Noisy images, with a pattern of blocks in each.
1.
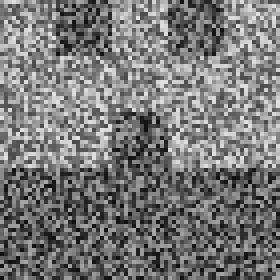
left and right mirror each other
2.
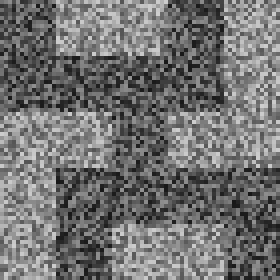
the same after a half turn
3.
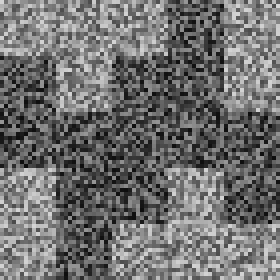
the same after a half turn
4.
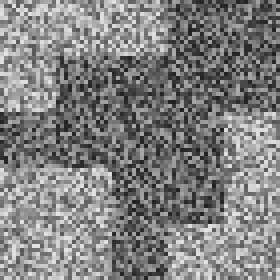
mirrored about the diagonal from the bottom left
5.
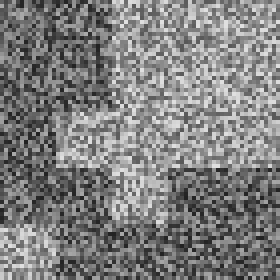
mirrored about the diagonal from the bottom left
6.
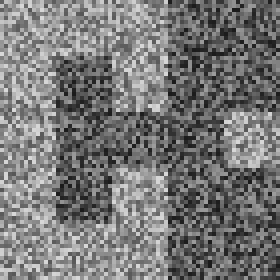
top and bottom mirror each other
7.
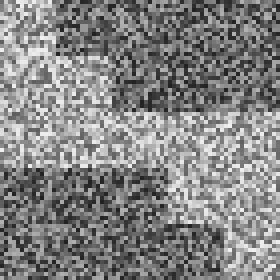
the same after a half turn
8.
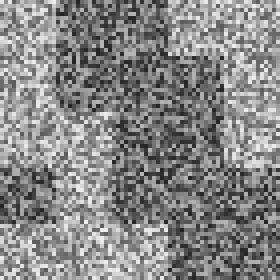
no symmetry
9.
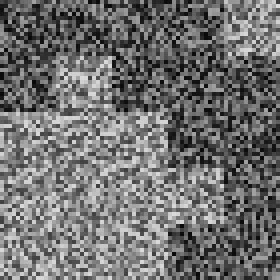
mirrored about the diagonal from the bottom left
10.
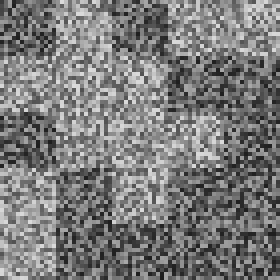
mirrored about the diagonal from the top left
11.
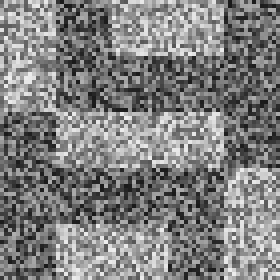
the same after a half turn
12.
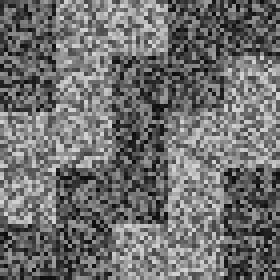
the same after a half turn
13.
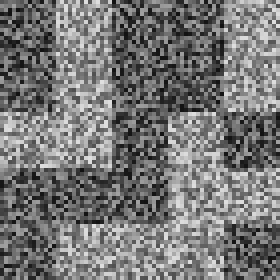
no symmetry
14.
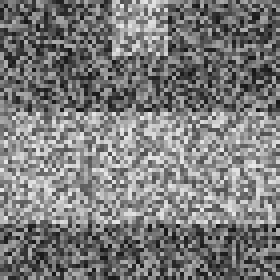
left and right mirror each other
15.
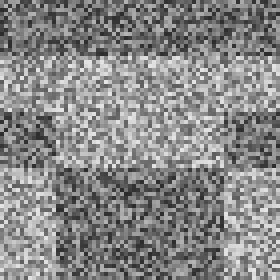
left and right mirror each other
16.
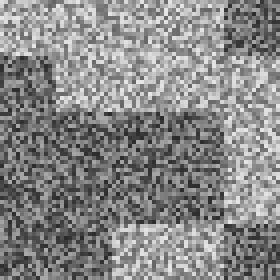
no symmetry
